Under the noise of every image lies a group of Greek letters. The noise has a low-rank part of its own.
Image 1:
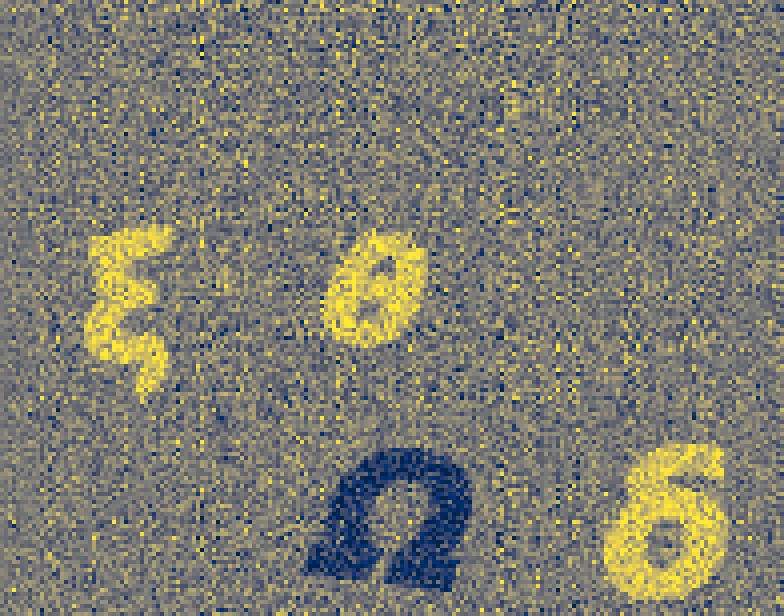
middle left: light xi; centre: light theta; bottom middle: dark omega; bottom right: light delta
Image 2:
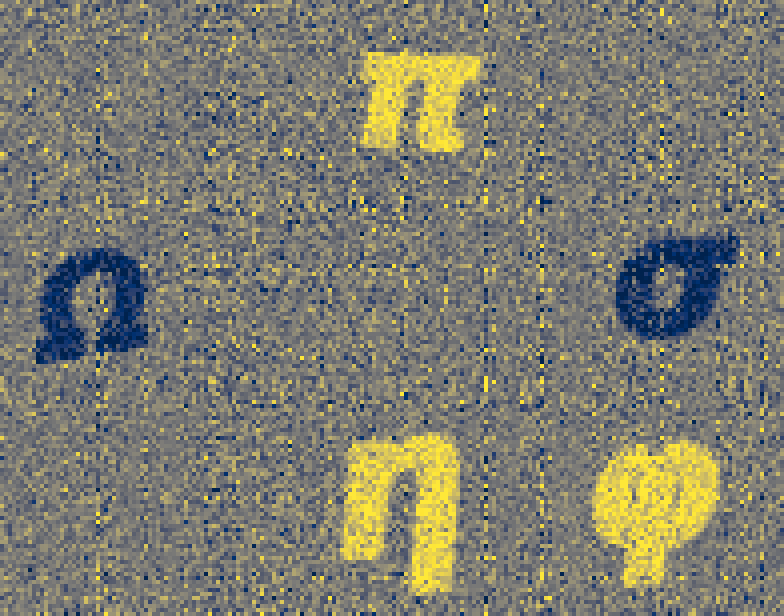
top middle: light pi; middle left: dark omega; middle right: dark sigma; bottom middle: light eta; bottom right: light phi
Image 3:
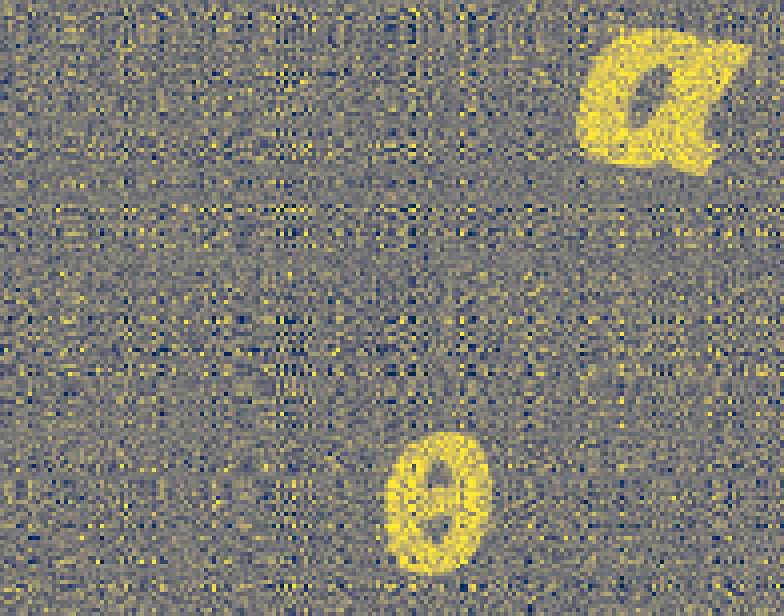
top right: light alpha; bottom middle: light theta
